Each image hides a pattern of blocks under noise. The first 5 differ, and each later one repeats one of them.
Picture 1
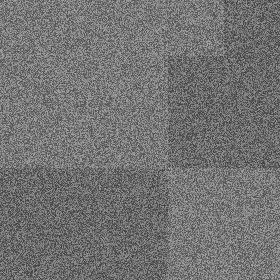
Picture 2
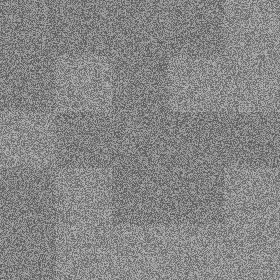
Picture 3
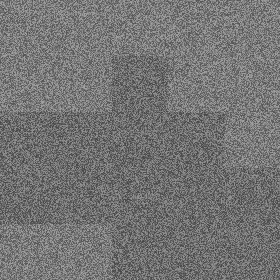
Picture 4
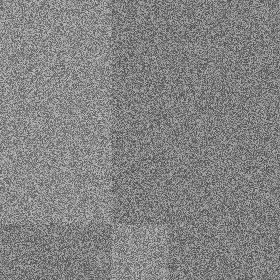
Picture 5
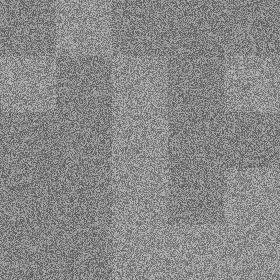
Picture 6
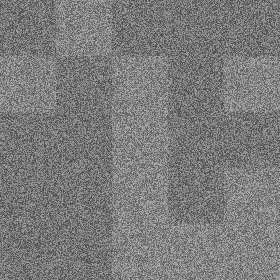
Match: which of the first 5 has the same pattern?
5
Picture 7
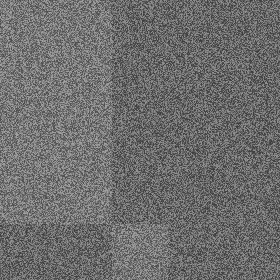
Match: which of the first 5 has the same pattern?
4
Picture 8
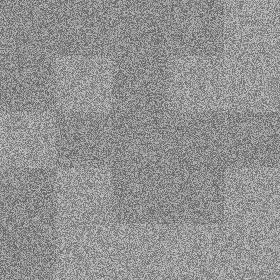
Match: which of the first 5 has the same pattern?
2
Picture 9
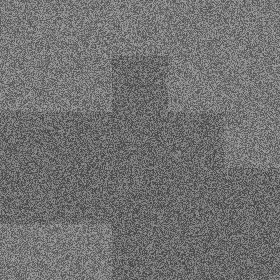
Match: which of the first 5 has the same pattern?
3
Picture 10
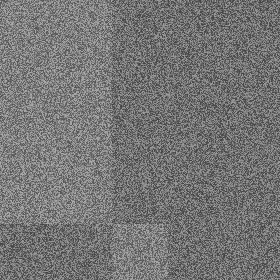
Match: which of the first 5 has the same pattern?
4
